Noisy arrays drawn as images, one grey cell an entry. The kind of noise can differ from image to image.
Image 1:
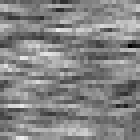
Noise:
streaked along the rows
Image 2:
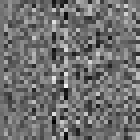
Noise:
columns of uneven size
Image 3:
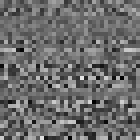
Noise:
rows of uneven size
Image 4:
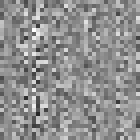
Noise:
columns of uneven size
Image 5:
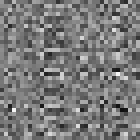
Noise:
low rank plus noise
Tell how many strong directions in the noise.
two
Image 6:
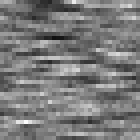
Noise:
streaked along the rows
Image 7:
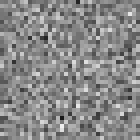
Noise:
low rank plus noise
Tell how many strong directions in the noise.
five to eight
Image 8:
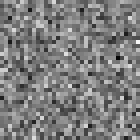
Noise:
independent entries
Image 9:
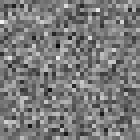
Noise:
independent entries
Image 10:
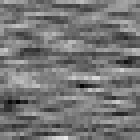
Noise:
streaked along the rows
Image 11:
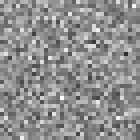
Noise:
independent entries
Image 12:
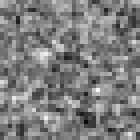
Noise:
blotchy
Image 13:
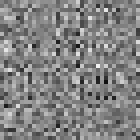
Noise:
low rank plus noise
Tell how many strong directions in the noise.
two
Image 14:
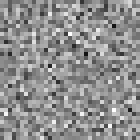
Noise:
independent entries
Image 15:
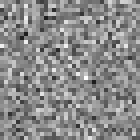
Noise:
independent entries
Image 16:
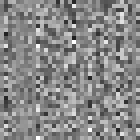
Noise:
columns of uneven size
